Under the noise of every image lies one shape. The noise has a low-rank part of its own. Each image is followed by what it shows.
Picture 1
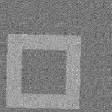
square frame
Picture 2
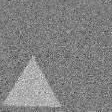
triangle
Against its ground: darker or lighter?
lighter
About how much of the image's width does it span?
half
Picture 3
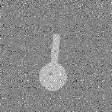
lollipop
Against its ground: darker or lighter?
lighter
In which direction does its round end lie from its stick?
down
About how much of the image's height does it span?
half
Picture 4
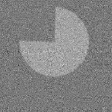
disc with a wedge cut out
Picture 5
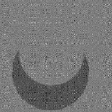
crescent
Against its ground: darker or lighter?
darker
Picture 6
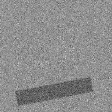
bar
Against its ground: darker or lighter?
darker
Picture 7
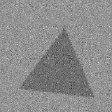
triangle
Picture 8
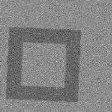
square frame
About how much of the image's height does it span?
two thirds
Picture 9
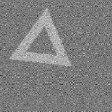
triangle frame
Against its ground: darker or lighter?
lighter
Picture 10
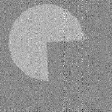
disc with a wedge cut out
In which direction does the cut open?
down and right
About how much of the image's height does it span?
two thirds
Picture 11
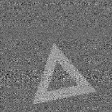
triangle frame
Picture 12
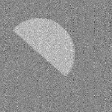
half disc
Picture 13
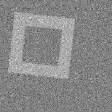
square frame
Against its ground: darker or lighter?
lighter
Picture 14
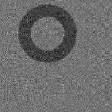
ring
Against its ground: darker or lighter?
darker
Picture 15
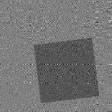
square
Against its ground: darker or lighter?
darker
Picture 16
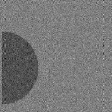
half disc
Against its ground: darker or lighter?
darker
